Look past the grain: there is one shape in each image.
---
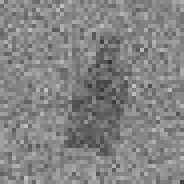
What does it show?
dark bottle
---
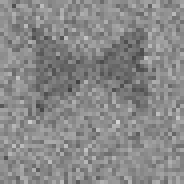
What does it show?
dark bow tie
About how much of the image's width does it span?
two thirds
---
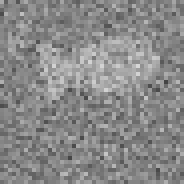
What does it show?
light fish
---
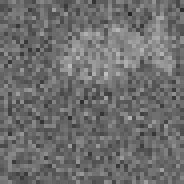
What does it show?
light fish
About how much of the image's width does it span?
two thirds
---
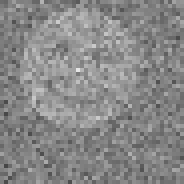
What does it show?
light smiling face
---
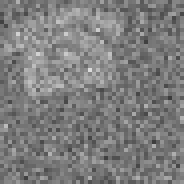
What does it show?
light telephone
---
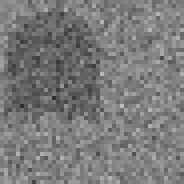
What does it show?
dark ghost
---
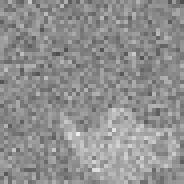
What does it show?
light teapot
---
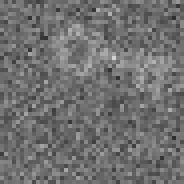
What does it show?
light key
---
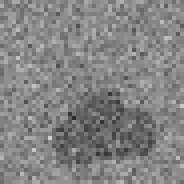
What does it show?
dark cloud
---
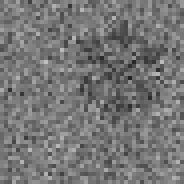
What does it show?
dark snowflake
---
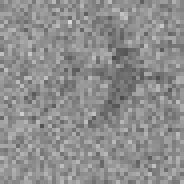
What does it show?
dark airplane
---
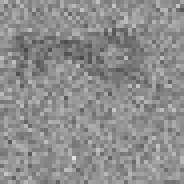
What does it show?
dark key
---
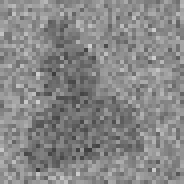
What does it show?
dark chess pawn
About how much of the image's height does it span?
nearly all
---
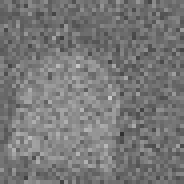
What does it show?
light ghost
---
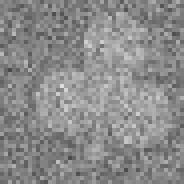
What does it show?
light club
